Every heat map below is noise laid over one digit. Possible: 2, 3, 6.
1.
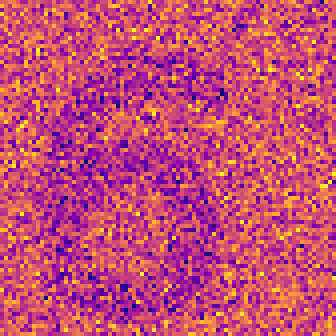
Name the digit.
6
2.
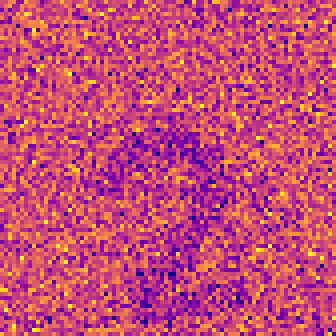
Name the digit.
2
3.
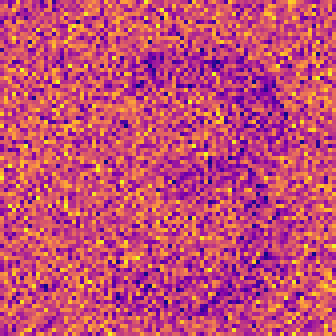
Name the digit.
3
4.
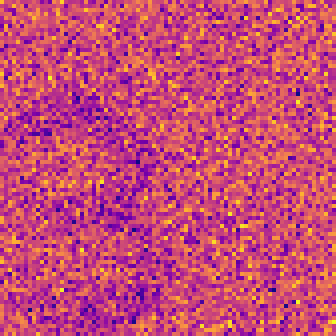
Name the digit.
3
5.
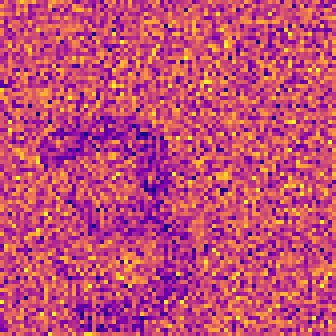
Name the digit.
3
